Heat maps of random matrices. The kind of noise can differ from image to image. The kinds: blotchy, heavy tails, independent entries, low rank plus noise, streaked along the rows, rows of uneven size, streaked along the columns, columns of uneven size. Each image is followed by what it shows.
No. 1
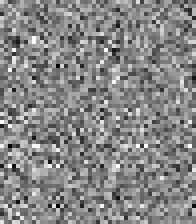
low rank plus noise
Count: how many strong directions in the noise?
three or four
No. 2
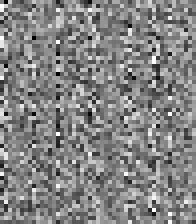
columns of uneven size
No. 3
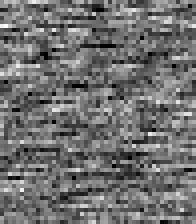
streaked along the rows
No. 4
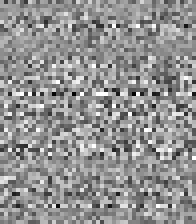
rows of uneven size
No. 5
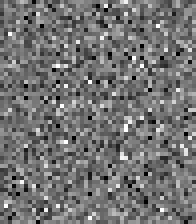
heavy tails
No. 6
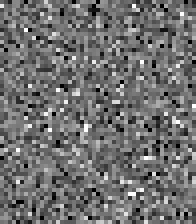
heavy tails
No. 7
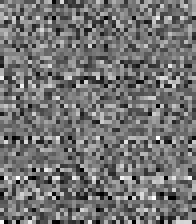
rows of uneven size
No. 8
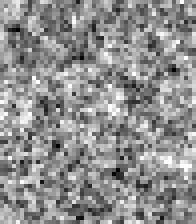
blotchy
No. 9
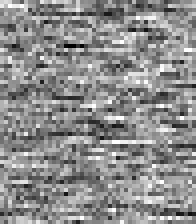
streaked along the rows
